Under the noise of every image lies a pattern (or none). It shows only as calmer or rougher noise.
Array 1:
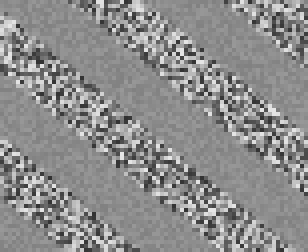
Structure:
diagonal stripes
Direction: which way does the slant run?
top left to bottom right
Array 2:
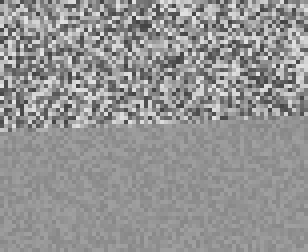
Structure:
a sharp edge
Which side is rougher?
top
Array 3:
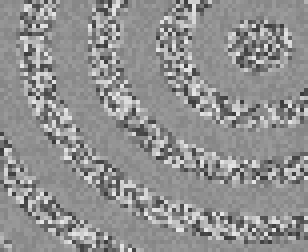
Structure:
rings round one point
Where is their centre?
top right
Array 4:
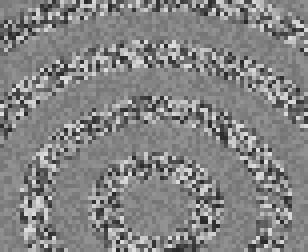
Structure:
rings round one point
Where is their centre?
bottom middle
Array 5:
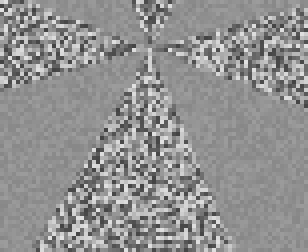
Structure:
spokes from one point
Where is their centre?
top middle
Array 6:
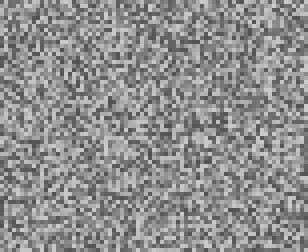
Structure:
only noise
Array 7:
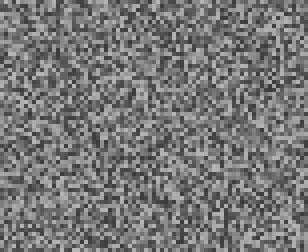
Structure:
only noise
